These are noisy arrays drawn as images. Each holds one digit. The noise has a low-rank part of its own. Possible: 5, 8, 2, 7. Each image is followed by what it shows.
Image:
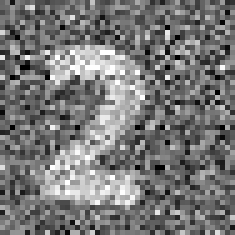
2
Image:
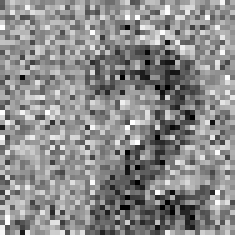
2
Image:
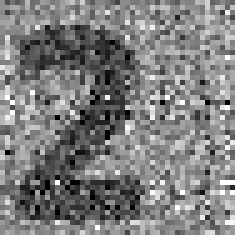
2
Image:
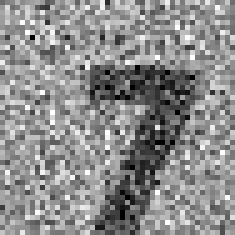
7
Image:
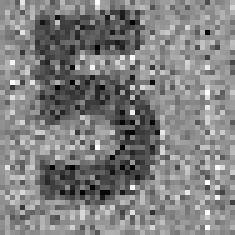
5
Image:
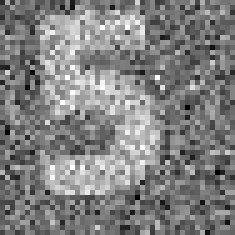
5
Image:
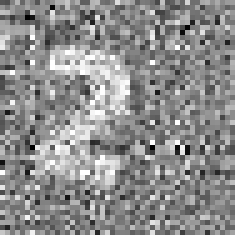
2
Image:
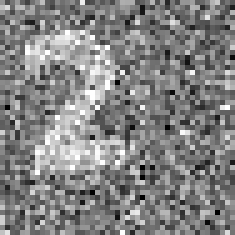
2
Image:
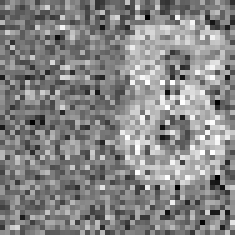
8
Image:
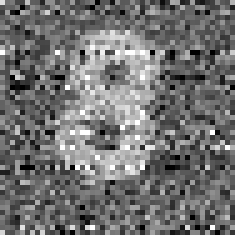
8
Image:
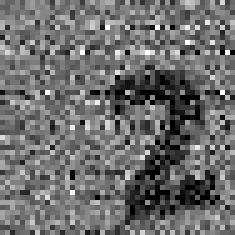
2
